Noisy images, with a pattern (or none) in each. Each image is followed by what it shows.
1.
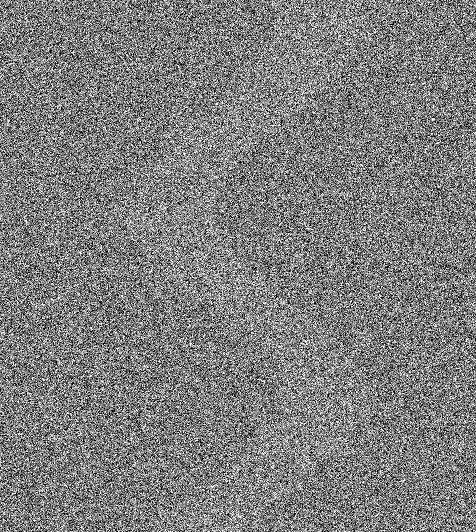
a wavy band
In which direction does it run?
top to bottom
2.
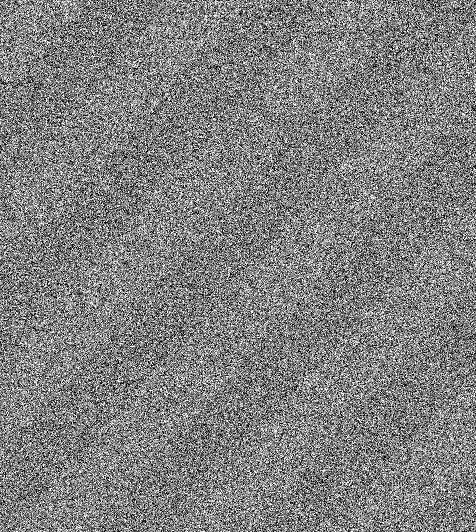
diagonal stripes
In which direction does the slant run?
bottom left to top right
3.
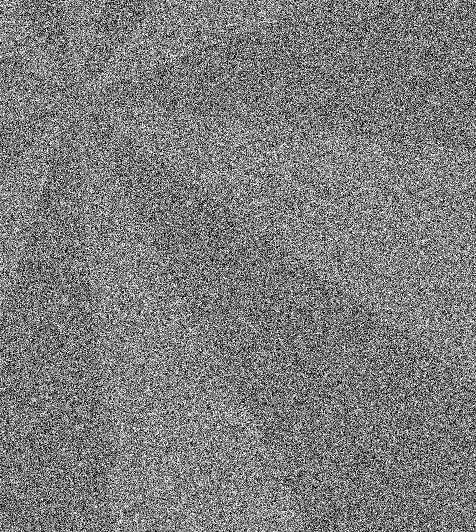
spokes from one point
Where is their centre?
top left
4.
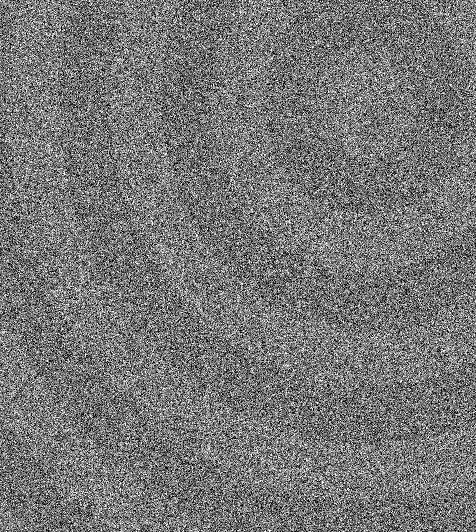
rings round one point
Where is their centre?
top right
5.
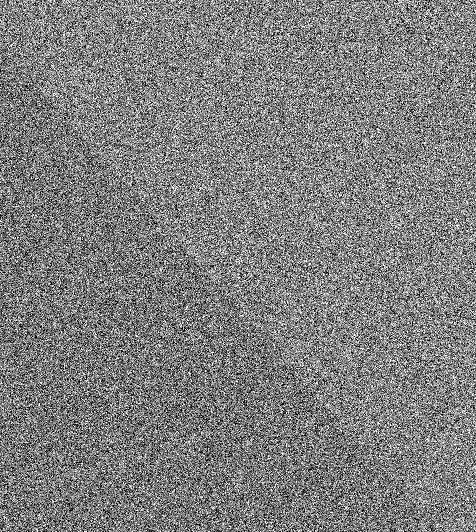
a sharp edge
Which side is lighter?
top right
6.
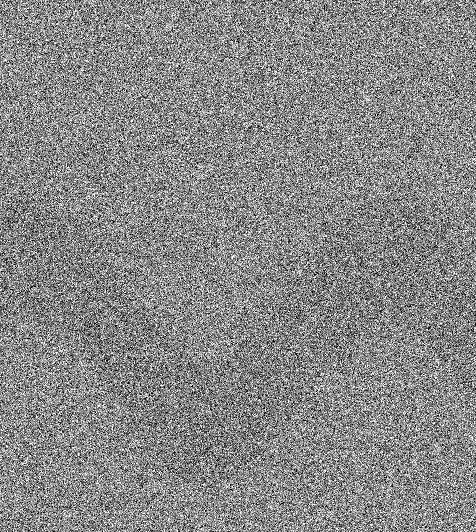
a wavy band
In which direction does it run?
left to right
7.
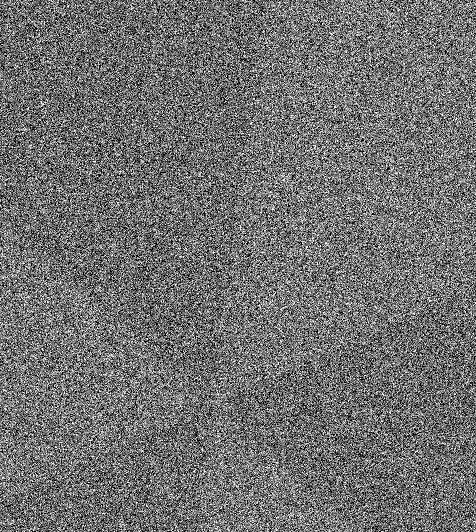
spokes from one point
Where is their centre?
bottom middle
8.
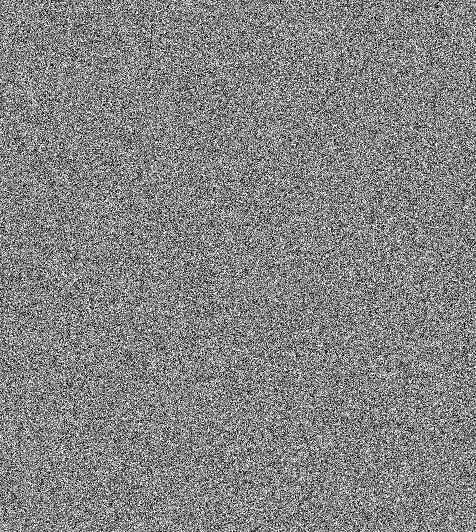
only noise
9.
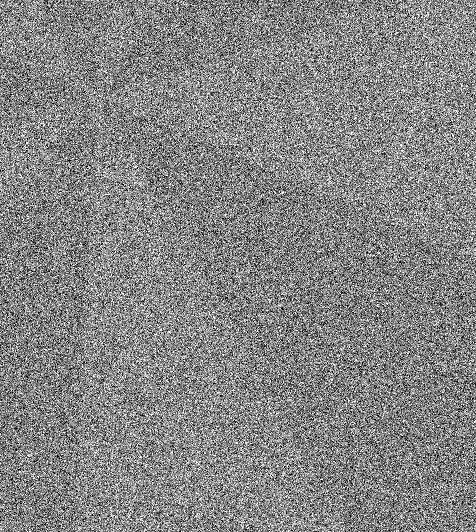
spokes from one point
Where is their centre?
top left
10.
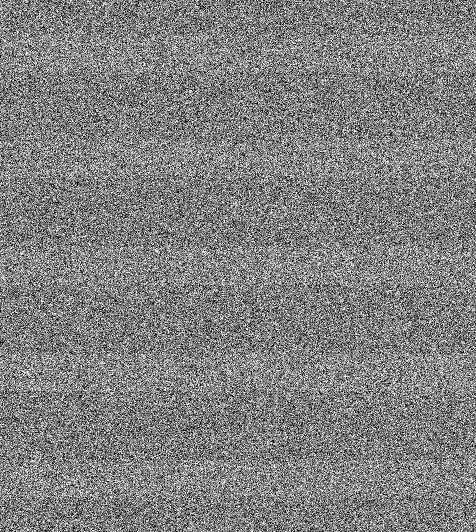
horizontal stripes
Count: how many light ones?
5
